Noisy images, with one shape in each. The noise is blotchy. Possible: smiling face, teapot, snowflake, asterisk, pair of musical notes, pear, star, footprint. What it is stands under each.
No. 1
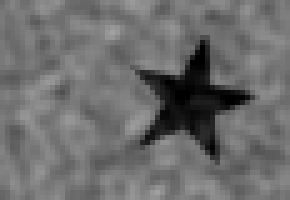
dark star
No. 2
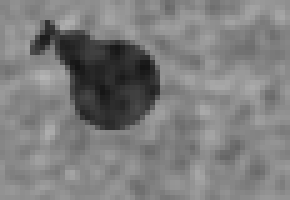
dark pear
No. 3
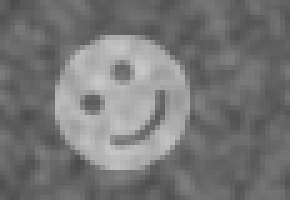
light smiling face
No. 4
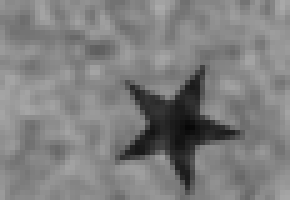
dark star
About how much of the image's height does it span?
two thirds
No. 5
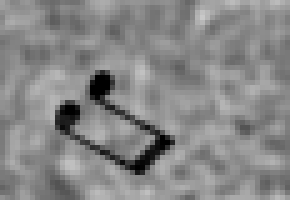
dark pair of musical notes
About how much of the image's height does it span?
half
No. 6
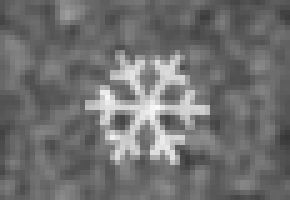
light snowflake
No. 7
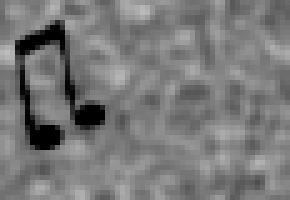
dark pair of musical notes
